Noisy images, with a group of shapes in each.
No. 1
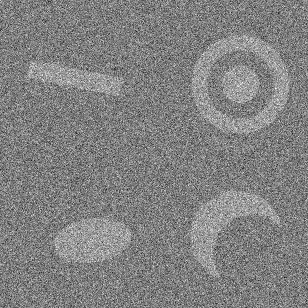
top left: bar; top right: bullseye; bottom left: ellipse; bottom right: crescent
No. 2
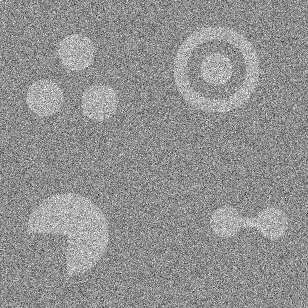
top left: three dots; top right: bullseye; bottom left: disc with a wedge cut out; bottom right: dumbbell
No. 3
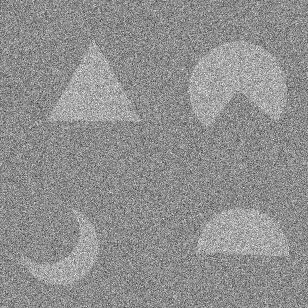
top left: triangle; top right: disc with a wedge cut out; bottom left: crescent; bottom right: half disc
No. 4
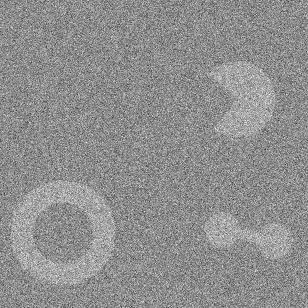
top right: disc with a wedge cut out; bottom left: ring; bottom right: dumbbell
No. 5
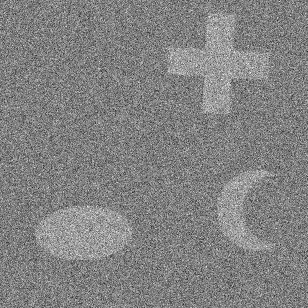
top right: cross; bottom left: ellipse; bottom right: crescent
